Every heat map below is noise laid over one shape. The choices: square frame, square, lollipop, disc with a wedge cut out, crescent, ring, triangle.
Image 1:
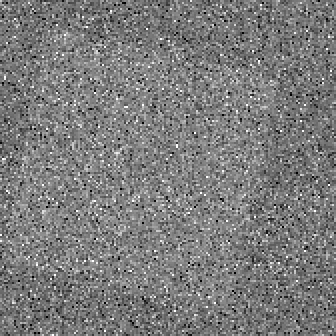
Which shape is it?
square
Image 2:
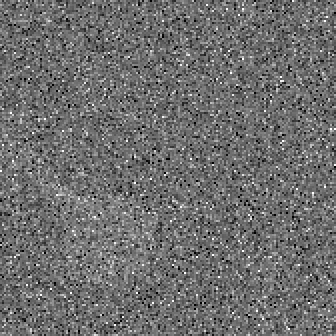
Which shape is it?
lollipop
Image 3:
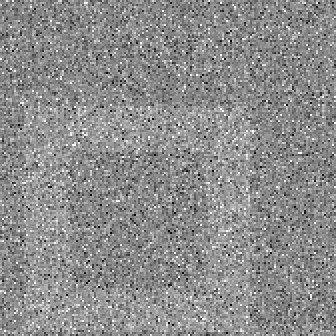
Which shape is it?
square frame
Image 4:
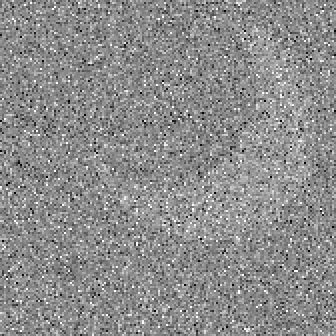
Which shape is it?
crescent
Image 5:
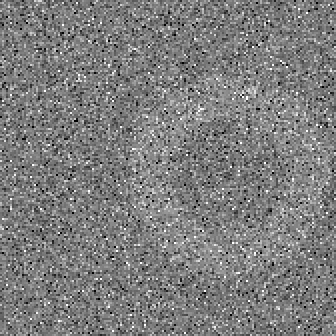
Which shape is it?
ring
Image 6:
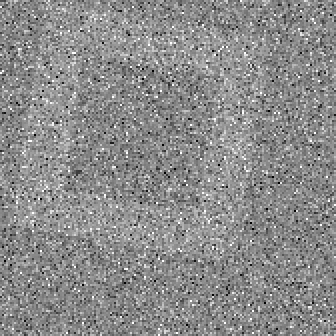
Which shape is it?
square frame
